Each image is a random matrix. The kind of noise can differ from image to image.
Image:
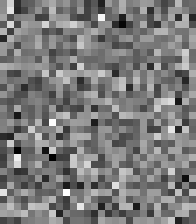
low rank plus noise
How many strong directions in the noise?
five to eight
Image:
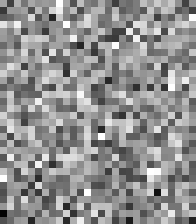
independent entries
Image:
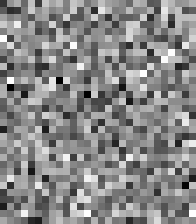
independent entries
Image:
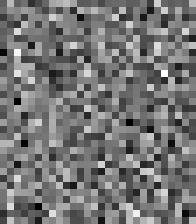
low rank plus noise
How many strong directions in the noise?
five to eight
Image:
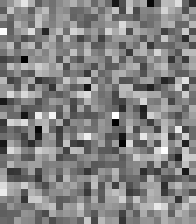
low rank plus noise
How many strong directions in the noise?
three or four
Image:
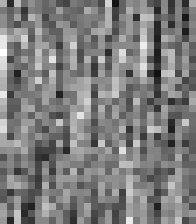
streaked along the columns
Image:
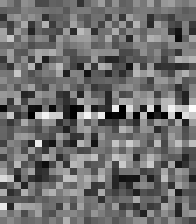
rows of uneven size
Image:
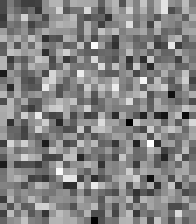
low rank plus noise
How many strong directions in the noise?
three or four
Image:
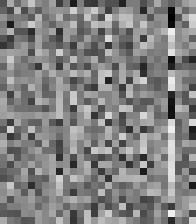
columns of uneven size
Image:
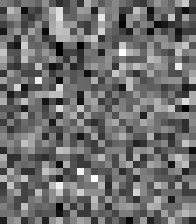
low rank plus noise
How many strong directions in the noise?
one
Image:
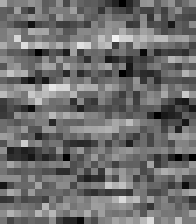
streaked along the rows
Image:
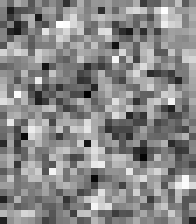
blotchy
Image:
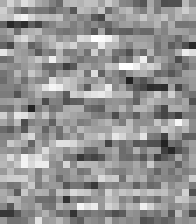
streaked along the rows
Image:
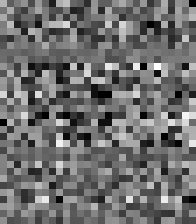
rows of uneven size
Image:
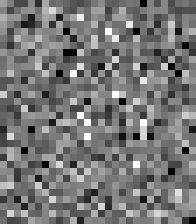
heavy tails
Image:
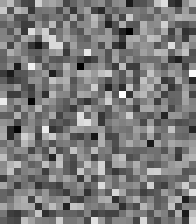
independent entries
